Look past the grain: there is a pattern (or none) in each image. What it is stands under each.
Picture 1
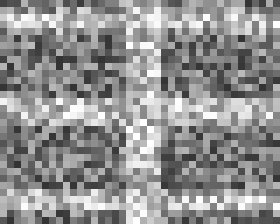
bands of rows crossing bands of columns
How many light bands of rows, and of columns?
3 and 1
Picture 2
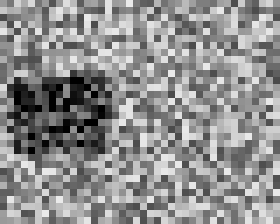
one block
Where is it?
middle left
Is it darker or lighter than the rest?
darker
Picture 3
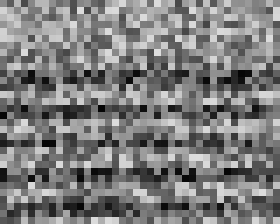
bands of rows
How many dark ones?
5
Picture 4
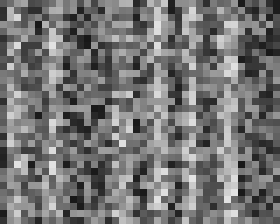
bands of columns
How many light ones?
6
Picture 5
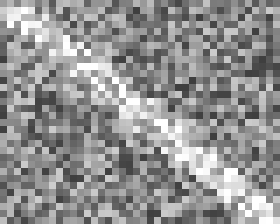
a diagonal band
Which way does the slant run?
top left to bottom right
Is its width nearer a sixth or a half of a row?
a sixth
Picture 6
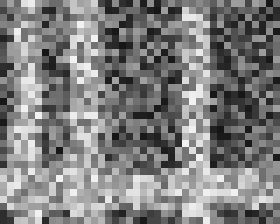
bands of rows crossing bands of columns
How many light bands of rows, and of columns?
1 and 3
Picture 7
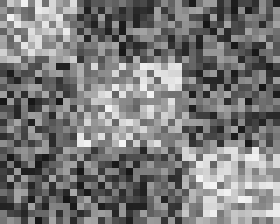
blocks along the diagonal
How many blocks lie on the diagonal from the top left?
3
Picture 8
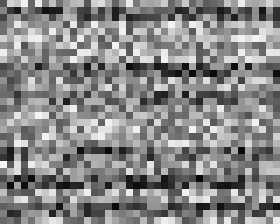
bands of rows
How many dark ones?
6
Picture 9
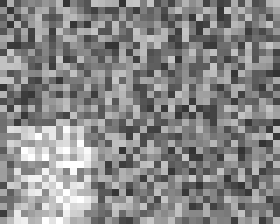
one block
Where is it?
bottom left
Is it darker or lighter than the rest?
lighter
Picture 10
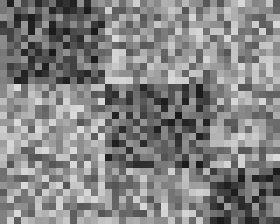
blocks along the diagonal
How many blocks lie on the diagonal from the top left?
3
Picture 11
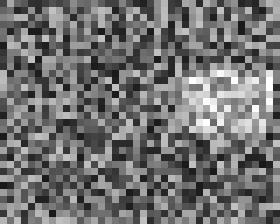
one block
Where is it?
middle right
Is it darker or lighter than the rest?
lighter
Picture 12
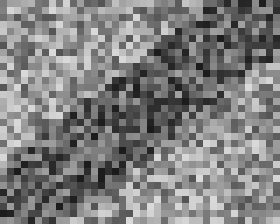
a diagonal band
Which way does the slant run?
bottom left to top right
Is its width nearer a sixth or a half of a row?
a half
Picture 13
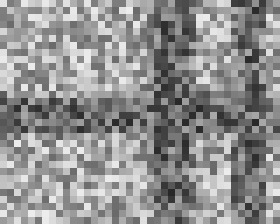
bands of rows crossing bands of columns
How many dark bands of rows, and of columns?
1 and 2
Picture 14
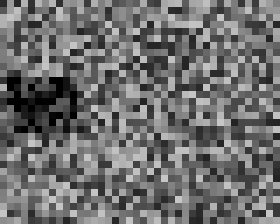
one block
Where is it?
middle left
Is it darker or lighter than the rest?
darker
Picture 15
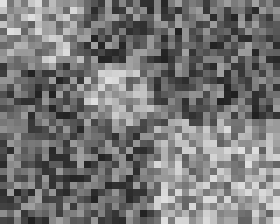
blocks along the diagonal
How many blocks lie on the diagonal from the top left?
3
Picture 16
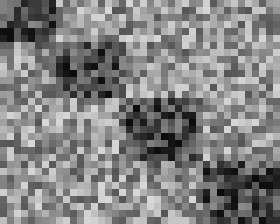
blocks along the diagonal
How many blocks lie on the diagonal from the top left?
4
